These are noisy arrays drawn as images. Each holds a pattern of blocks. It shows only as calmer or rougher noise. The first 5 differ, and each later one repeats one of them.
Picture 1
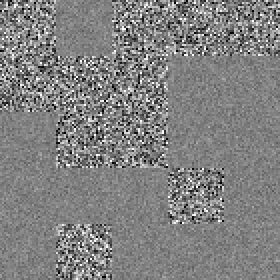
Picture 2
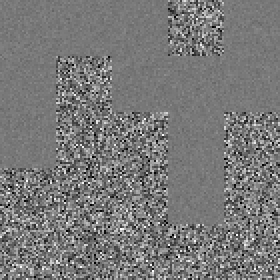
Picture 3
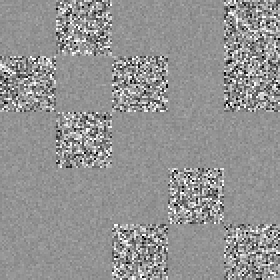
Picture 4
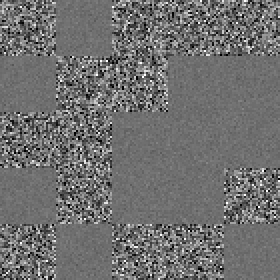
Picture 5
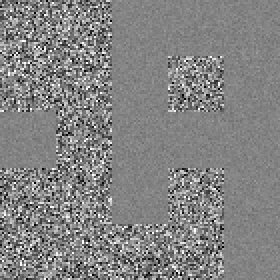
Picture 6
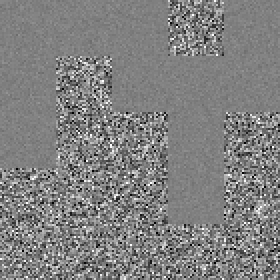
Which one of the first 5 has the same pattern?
2
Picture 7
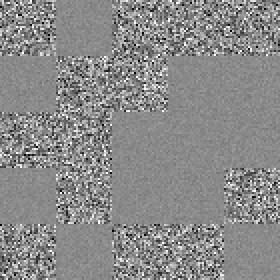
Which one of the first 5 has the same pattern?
4
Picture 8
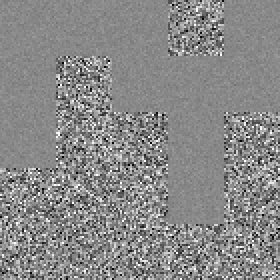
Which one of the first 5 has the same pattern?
2
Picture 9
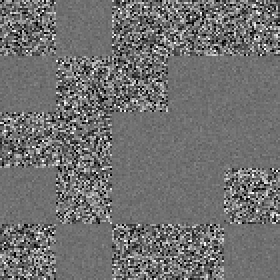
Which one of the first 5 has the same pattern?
4
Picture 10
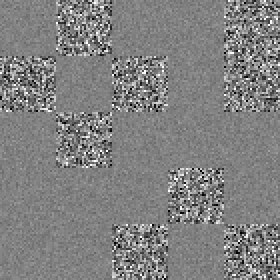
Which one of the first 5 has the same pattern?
3
